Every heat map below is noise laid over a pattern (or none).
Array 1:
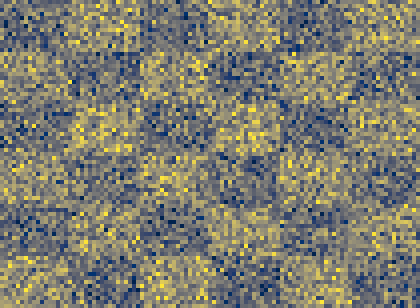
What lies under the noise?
a checkerboard
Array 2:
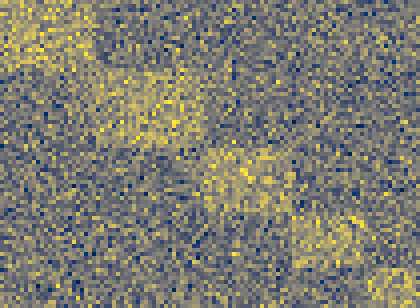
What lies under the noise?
blocks along the diagonal
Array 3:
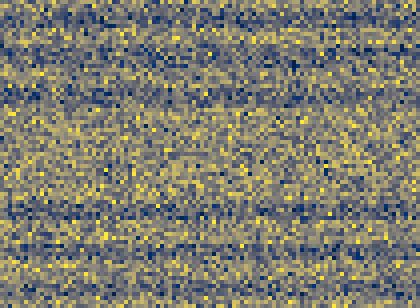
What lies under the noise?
bands of rows
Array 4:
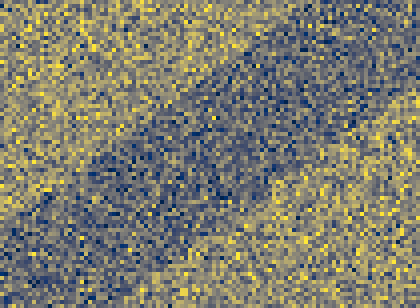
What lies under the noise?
a diagonal band
